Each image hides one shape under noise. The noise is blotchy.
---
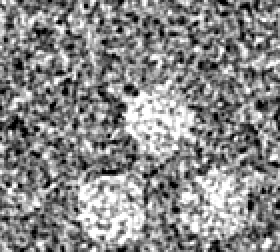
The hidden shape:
three dots
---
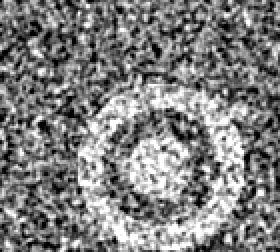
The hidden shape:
bullseye
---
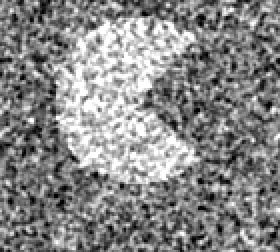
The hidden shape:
disc with a wedge cut out
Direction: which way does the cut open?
right
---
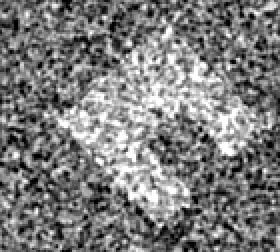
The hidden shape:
square with a notch
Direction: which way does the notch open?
down and right
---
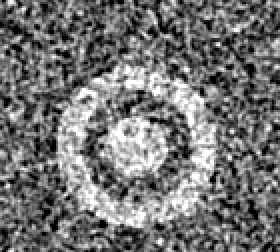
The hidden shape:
bullseye
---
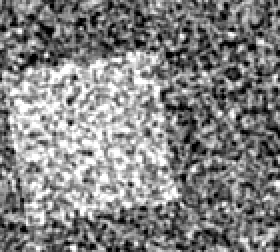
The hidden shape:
square
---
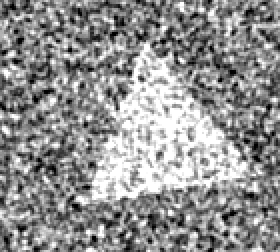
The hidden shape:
triangle
